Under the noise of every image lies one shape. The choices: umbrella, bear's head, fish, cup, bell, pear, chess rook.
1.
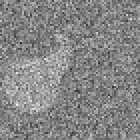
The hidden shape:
pear
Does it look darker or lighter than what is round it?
lighter
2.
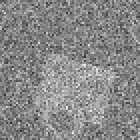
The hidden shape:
cup
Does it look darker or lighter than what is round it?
lighter
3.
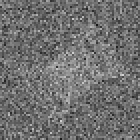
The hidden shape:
chess rook
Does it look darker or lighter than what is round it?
lighter
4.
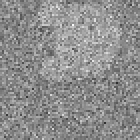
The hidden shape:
bear's head
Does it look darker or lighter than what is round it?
lighter
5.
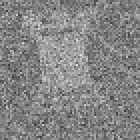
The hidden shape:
chess rook
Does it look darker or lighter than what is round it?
lighter
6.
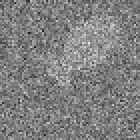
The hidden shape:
fish
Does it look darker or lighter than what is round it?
lighter
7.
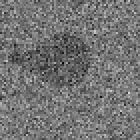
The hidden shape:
pear
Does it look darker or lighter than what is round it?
darker
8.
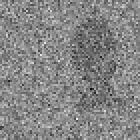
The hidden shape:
fish
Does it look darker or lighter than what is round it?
darker
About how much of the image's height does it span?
two thirds
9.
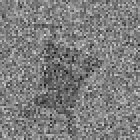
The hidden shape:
chess rook
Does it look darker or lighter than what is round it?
darker
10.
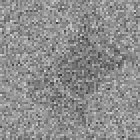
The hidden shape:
chess rook
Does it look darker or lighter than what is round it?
darker
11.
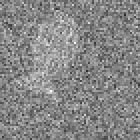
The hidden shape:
fish
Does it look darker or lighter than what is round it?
lighter
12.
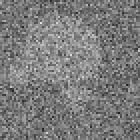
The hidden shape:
bear's head
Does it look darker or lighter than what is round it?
lighter
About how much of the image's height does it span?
two thirds
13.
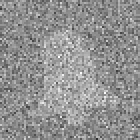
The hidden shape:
bell
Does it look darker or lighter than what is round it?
lighter
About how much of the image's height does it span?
two thirds
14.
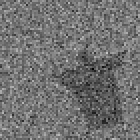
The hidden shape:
bell
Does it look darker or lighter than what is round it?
darker
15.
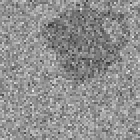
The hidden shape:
cup
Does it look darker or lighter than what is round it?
darker
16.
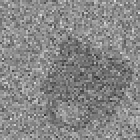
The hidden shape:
cup
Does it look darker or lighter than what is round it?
darker
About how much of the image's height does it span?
two thirds
